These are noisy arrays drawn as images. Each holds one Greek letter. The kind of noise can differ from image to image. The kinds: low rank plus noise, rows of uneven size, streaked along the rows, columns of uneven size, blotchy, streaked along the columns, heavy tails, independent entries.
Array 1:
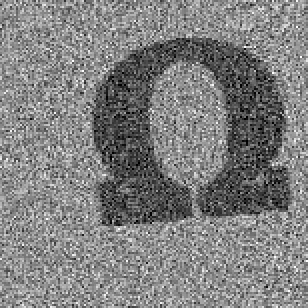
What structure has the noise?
low rank plus noise
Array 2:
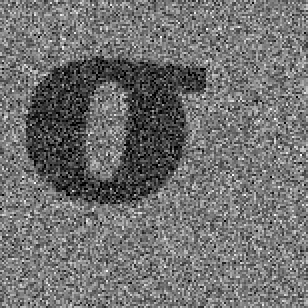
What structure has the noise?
independent entries
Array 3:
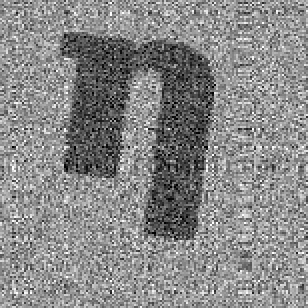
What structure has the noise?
low rank plus noise
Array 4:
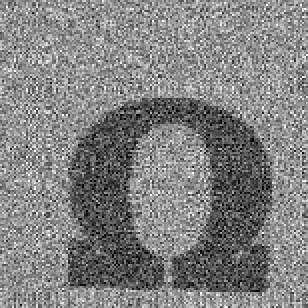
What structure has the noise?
low rank plus noise
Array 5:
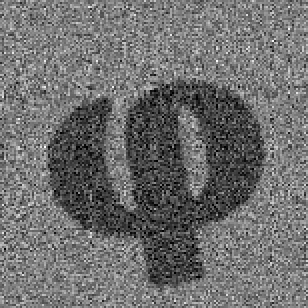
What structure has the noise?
low rank plus noise
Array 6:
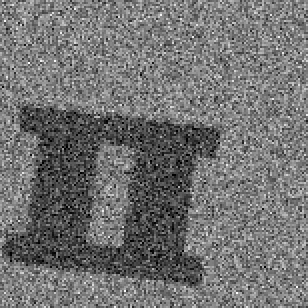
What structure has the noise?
independent entries
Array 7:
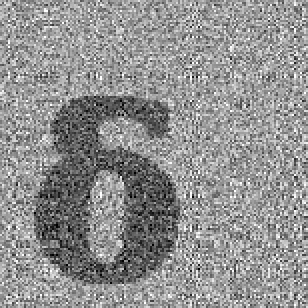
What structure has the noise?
low rank plus noise
